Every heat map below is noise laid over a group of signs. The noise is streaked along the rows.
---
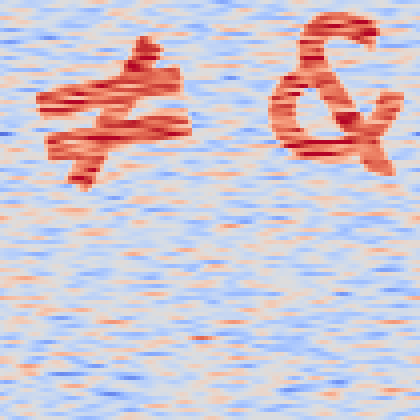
top left: not-equal sign; top right: ampersand
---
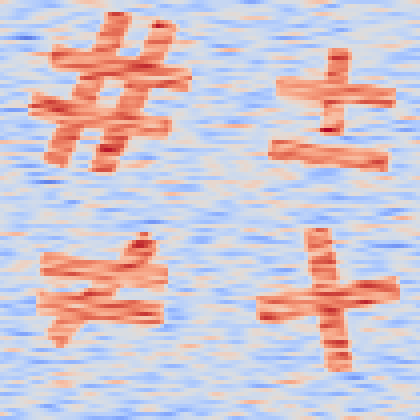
top left: hash sign; top right: plus-minus sign; bottom left: not-equal sign; bottom right: plus sign
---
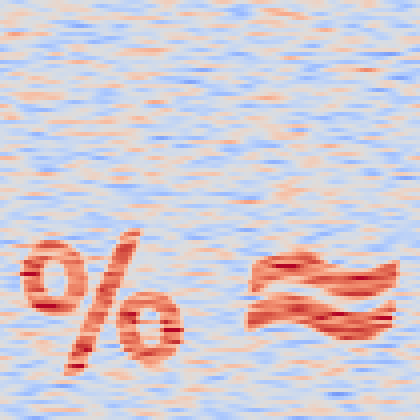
bottom left: percent sign; bottom right: approximately sign
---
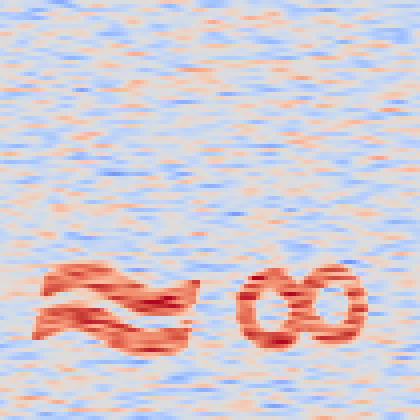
bottom left: approximately sign; bottom right: infinity sign
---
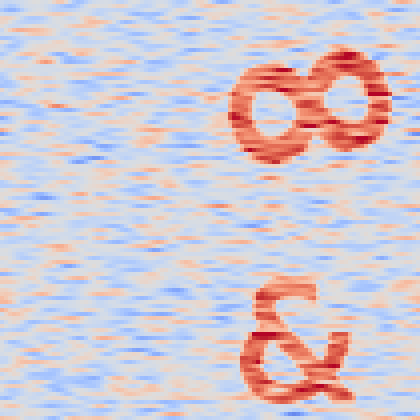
top right: infinity sign; bottom right: ampersand
